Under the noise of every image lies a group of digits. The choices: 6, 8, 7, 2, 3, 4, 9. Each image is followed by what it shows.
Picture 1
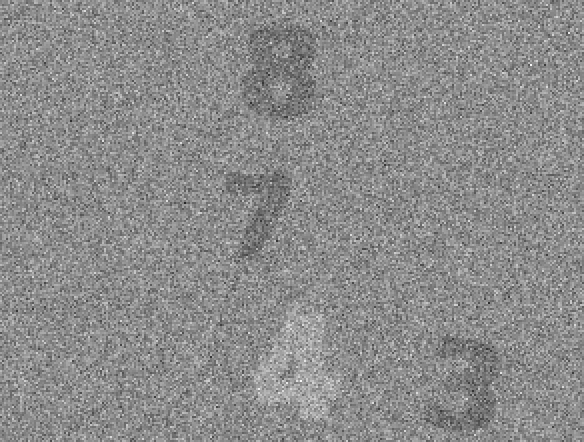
top middle: dark 8; centre: dark 7; bottom middle: light 4; bottom right: dark 3
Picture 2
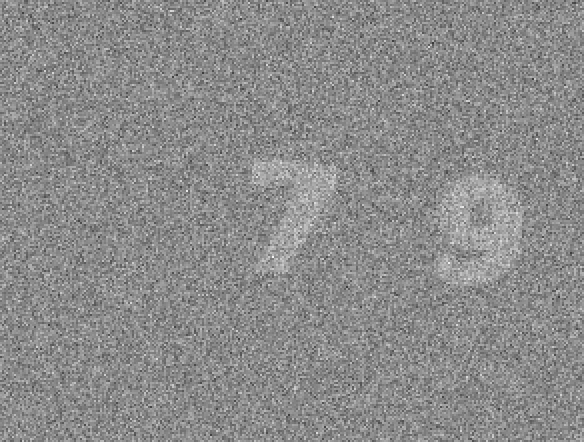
centre: light 7; middle right: light 9
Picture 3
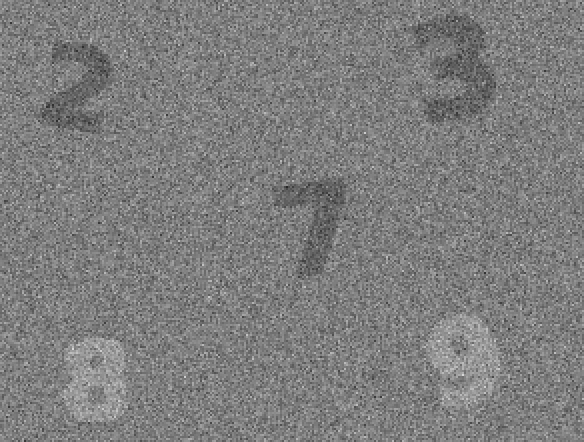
top left: dark 2; top right: dark 3; centre: dark 7; bottom left: light 8; bottom right: light 9
